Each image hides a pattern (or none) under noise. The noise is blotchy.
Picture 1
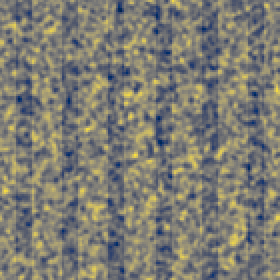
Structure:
vertical stripes
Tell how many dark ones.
6
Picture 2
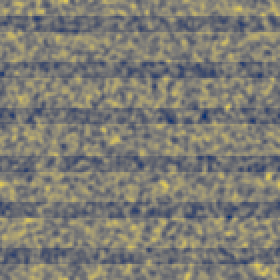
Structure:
horizontal stripes
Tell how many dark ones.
6
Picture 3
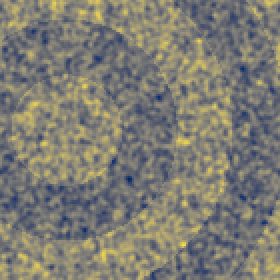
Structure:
rings round one point
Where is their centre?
middle left
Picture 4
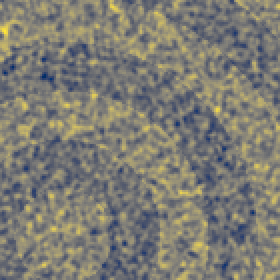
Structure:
rings round one point
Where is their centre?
bottom left
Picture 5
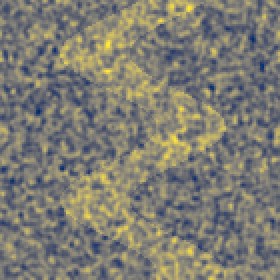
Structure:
a wavy band
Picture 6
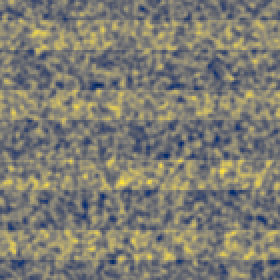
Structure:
horizontal stripes
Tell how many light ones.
4
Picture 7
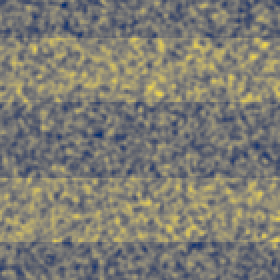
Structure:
horizontal stripes
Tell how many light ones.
2
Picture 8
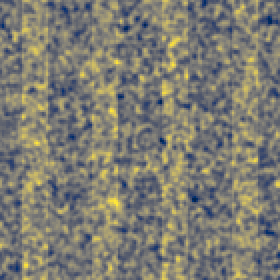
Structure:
vertical stripes
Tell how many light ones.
4
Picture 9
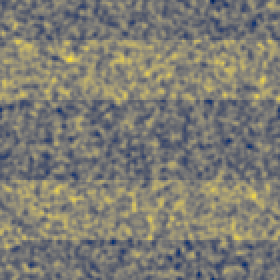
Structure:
horizontal stripes
